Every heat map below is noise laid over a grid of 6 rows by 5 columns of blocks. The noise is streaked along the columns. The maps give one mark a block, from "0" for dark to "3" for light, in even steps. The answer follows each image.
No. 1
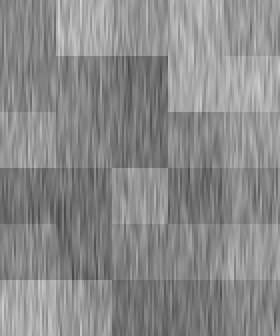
1 3 2 3 2
1 1 0 3 3
2 1 0 1 2
0 0 2 0 1
1 0 1 1 2
3 2 0 0 1
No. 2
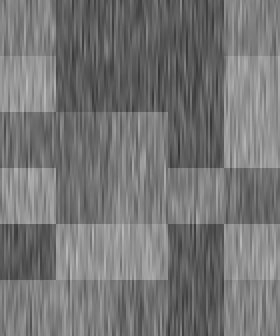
2 0 0 0 2
3 0 0 0 3
1 1 2 0 3
3 1 2 2 1
0 3 3 0 3
2 2 1 0 2
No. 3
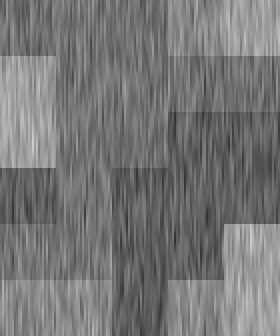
1 1 1 2 3
3 1 1 1 1
3 1 1 0 0
0 1 0 0 0
1 1 0 0 3
2 2 0 2 3
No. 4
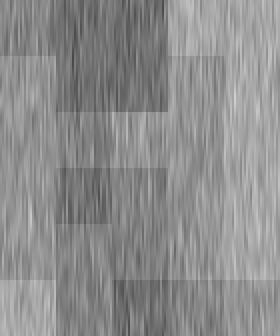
1 0 0 3 3
2 0 0 2 3
2 1 2 2 3
2 0 1 2 3
2 1 1 2 3
3 1 0 1 2
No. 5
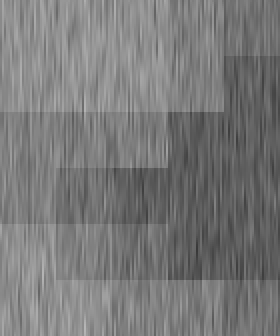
3 3 3 2 1
3 3 3 2 0
2 2 2 0 0
2 1 0 0 0
3 2 1 0 0
3 3 2 2 1
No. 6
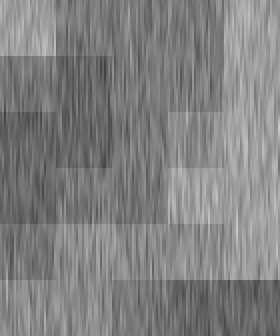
3 1 1 1 3
1 0 1 1 3
0 0 1 2 3
0 1 1 3 3
1 2 2 2 3
2 2 1 0 0
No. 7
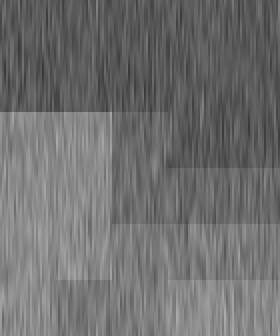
0 0 0 0 0
0 0 0 0 0
3 3 1 0 0
3 3 1 1 1
3 3 2 2 2
3 2 2 3 3
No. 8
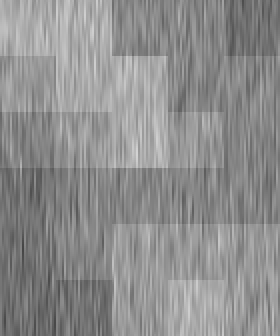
3 3 1 1 0
2 3 3 1 1
1 2 3 2 1
0 1 1 1 1
0 1 2 2 2
0 0 2 3 2
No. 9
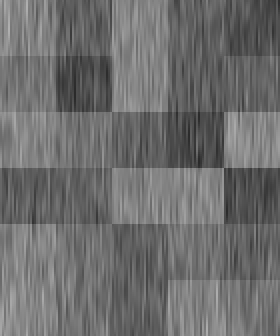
3 1 3 1 0
2 0 3 1 1
3 2 1 0 3
1 1 3 3 0
3 2 1 2 1
3 2 1 3 2
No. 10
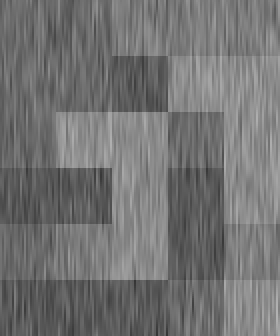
1 1 2 2 2
1 1 0 3 3
1 3 3 1 3
0 0 3 0 3
1 2 3 0 2
0 0 0 1 3
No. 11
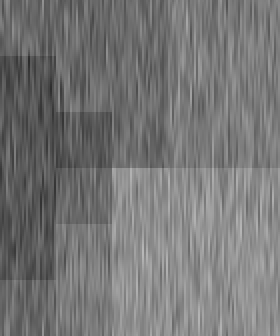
1 1 1 2 2
0 1 1 2 2
0 0 1 2 2
0 1 3 3 3
0 2 3 3 3
1 2 3 3 3
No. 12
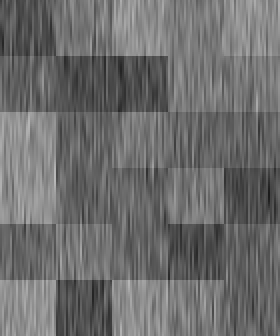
0 2 3 2 3
1 0 0 2 2
3 1 2 1 1
3 1 1 2 0
1 2 1 0 1
3 0 3 2 1
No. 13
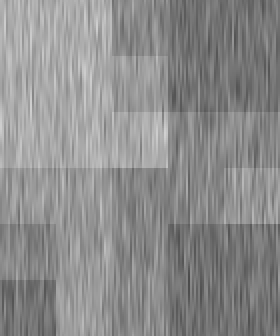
3 3 1 0 0
3 3 2 0 0
3 3 3 1 1
2 2 1 1 2
1 2 1 0 0
0 2 1 0 0
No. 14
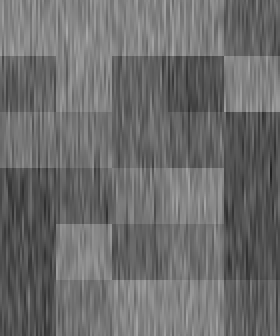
3 3 3 3 1
1 3 1 0 3
2 2 1 1 0
0 1 2 3 0
0 3 1 2 0
0 2 3 3 1
